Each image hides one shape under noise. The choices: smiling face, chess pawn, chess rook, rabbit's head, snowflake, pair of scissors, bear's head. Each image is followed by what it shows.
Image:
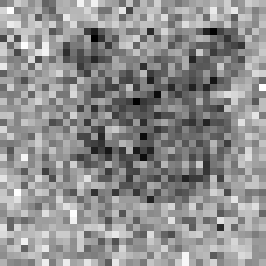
dark bear's head
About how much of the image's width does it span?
two thirds
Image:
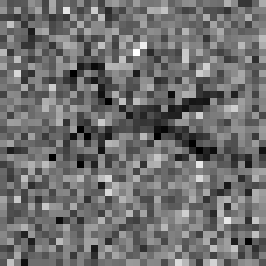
dark pair of scissors
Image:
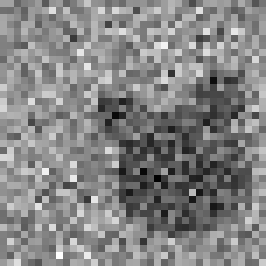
dark bear's head
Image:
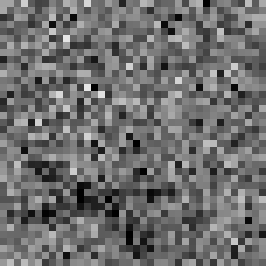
dark pair of scissors
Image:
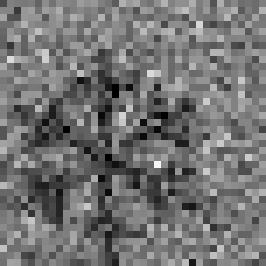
dark snowflake
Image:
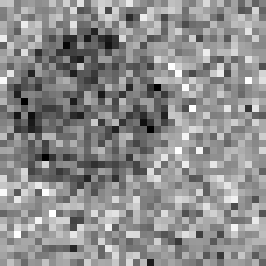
dark smiling face
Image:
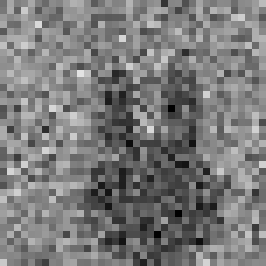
dark rabbit's head
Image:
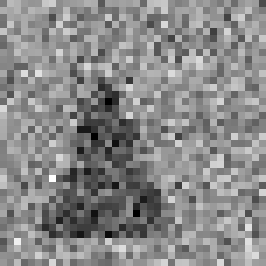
dark chess pawn
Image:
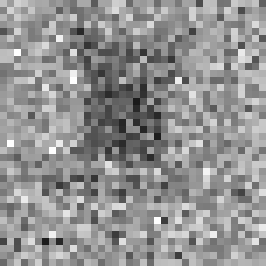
dark chess rook
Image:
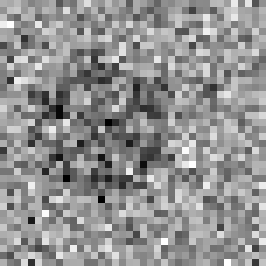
dark snowflake
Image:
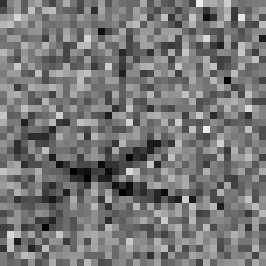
dark pair of scissors
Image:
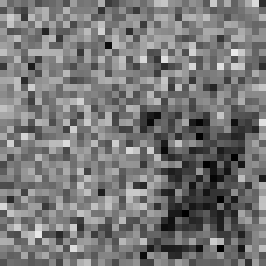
dark chess rook
